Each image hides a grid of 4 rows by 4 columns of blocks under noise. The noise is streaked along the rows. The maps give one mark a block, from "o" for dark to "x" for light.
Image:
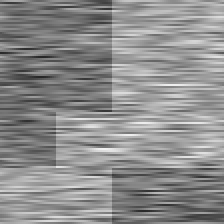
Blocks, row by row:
o o x x
o o x x
o x x x
x x o o
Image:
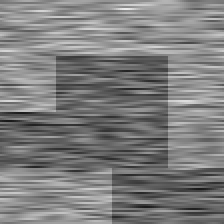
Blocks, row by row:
x x x x
x o o x
o o o x
x x o o
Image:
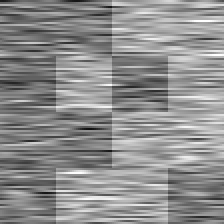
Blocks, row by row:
o o x x
o x o x
o o x x
o x x o
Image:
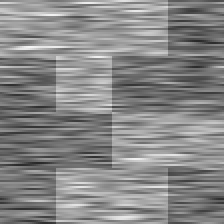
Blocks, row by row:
x x x o
o x o o
o o x x
o x x o
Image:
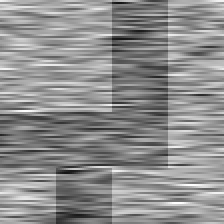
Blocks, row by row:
x x o x
x x o x
o o o x
x o x x
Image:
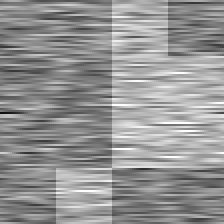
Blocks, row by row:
o o x o
o o x x
o o x x
o x o o
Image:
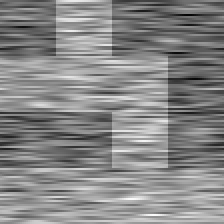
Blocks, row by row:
o x o o
x x x o
o o x o
x x x x
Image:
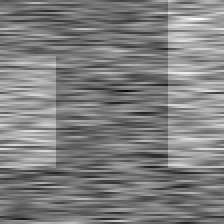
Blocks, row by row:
o o o x
x o o x
x o o x
o o o o
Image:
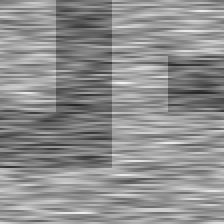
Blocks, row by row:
x o x x
x o x o
o o x x
x x x x
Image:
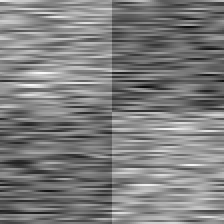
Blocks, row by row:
x x o o
x x o o
o o x x
o o x x
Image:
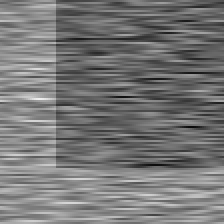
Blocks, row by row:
x o o o
x o o o
x o o o
x x x x
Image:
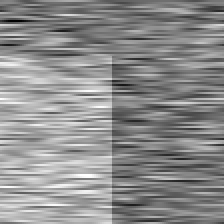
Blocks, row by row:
o o o o
x x o o
x x o o
x x o o
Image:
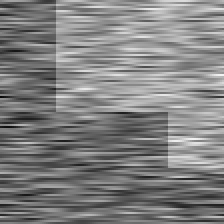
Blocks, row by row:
o x x x
o x x x
o o o x
o o o o
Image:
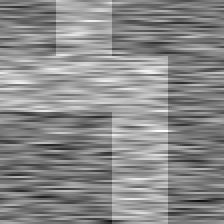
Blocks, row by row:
o x o o
x x x o
o o x o
o o x o
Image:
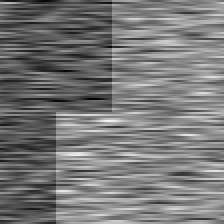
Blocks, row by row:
o o x x
o o x x
o x x x
o x x x
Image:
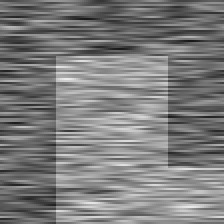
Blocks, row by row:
o o o o
o x x o
o x x o
o x x x
